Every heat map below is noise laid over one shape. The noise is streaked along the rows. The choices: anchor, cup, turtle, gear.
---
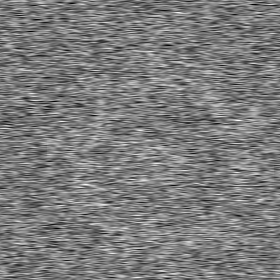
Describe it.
light gear
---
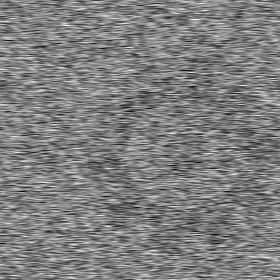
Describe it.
dark gear
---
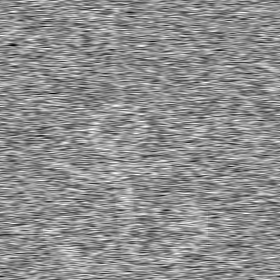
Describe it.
light anchor
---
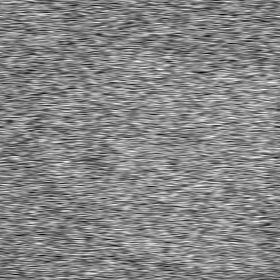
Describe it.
light cup
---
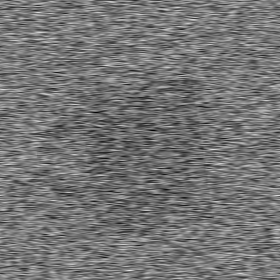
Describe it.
dark cup
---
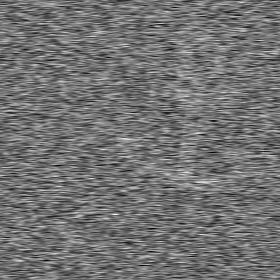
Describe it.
light anchor
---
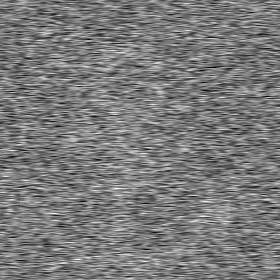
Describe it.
light anchor
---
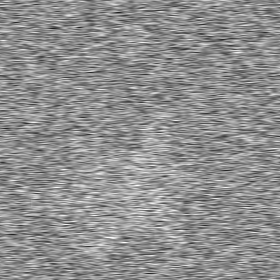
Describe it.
light turtle
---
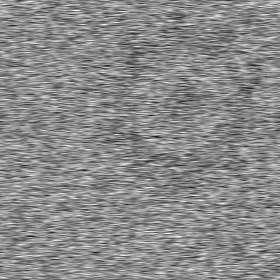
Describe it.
dark gear
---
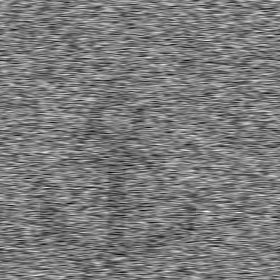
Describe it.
dark anchor
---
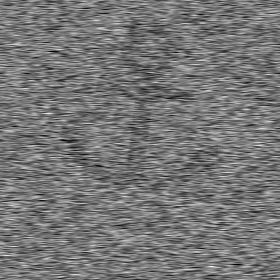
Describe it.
dark anchor
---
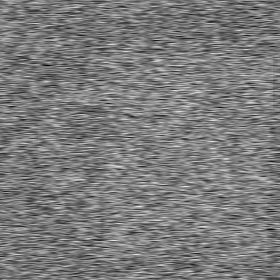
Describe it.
light cup
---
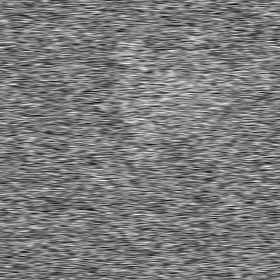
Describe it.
light turtle
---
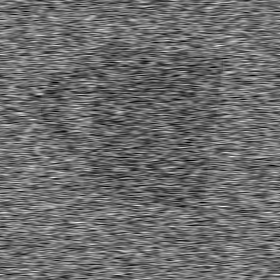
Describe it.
dark cup
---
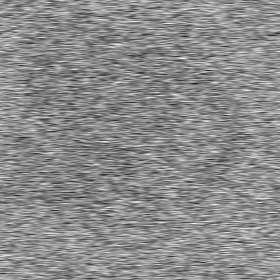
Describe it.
dark cup
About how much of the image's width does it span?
nearly all
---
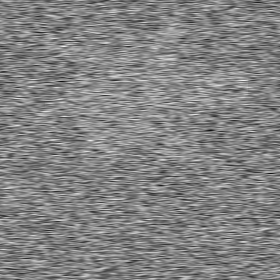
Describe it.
light turtle
